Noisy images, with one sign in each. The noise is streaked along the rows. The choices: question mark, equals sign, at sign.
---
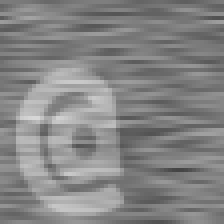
at sign
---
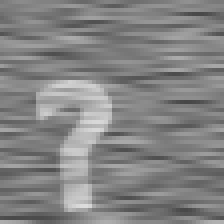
question mark
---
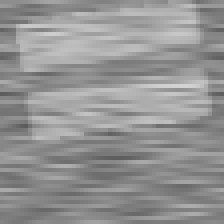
equals sign
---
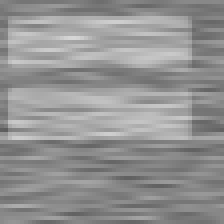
equals sign
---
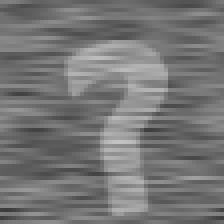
question mark
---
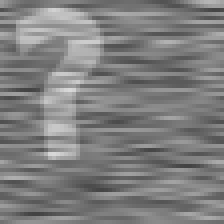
question mark
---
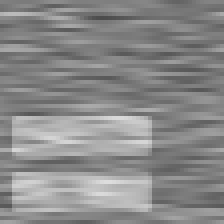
equals sign
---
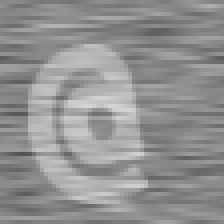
at sign
